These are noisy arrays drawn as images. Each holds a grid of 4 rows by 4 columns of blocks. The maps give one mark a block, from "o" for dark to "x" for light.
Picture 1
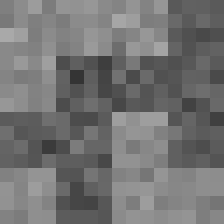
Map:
xxxo
xooo
ooxo
xoxx
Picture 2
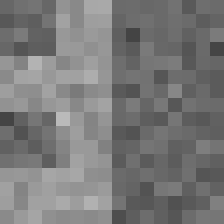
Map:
oxoo
xxoo
oxoo
xxoo
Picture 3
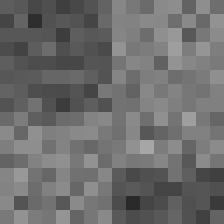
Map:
ooxx
ooxx
xxxx
xxoo
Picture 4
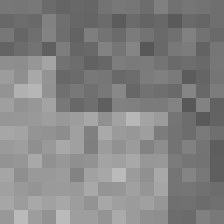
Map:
oooo
xooo
xxxo
xxxo
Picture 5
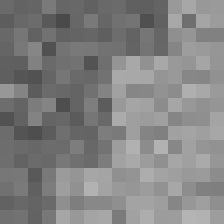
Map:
ooox
ooxx
ooxx
oxxx
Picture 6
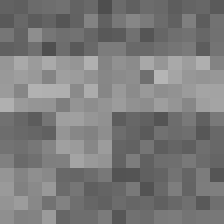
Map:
oooo
xxxx
oxoo
xooo
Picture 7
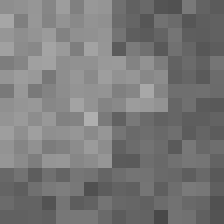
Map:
xxoo
xxxo
xxoo
oooo
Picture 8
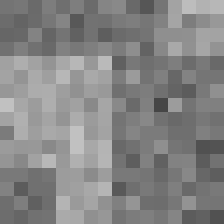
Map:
ooox
xxoo
xxoo
oxoo
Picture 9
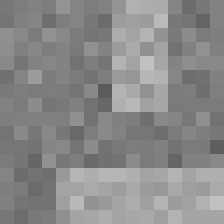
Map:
ooxo
ooxo
oooo
oxxx
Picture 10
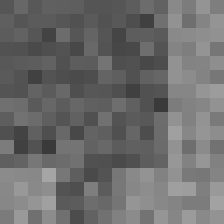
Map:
ooox
ooox
ooox
xoxx
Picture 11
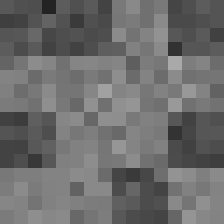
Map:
ooxo
xxxx
oxxo
xxox
